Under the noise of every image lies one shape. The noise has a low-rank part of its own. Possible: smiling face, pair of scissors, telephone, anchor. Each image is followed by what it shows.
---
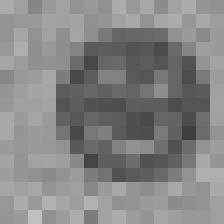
dark smiling face
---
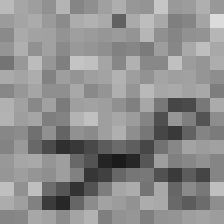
dark pair of scissors
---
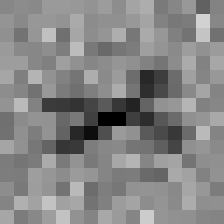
dark pair of scissors
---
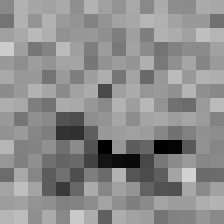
dark pair of scissors
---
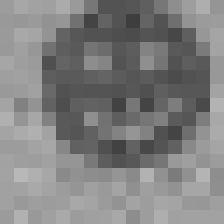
dark smiling face
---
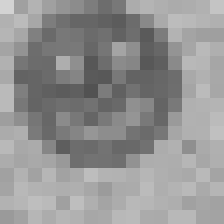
dark smiling face
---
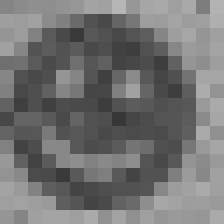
dark smiling face
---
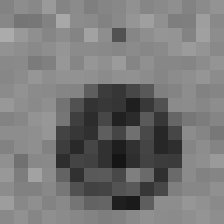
dark smiling face
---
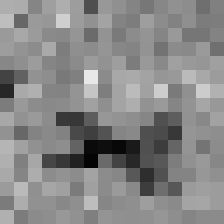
dark pair of scissors
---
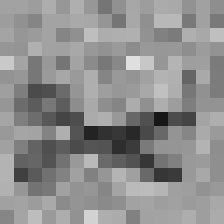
dark pair of scissors
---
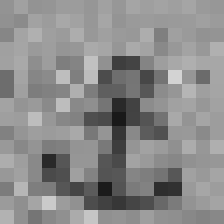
dark anchor
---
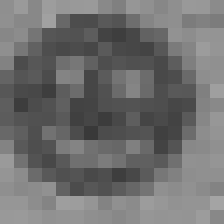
dark smiling face
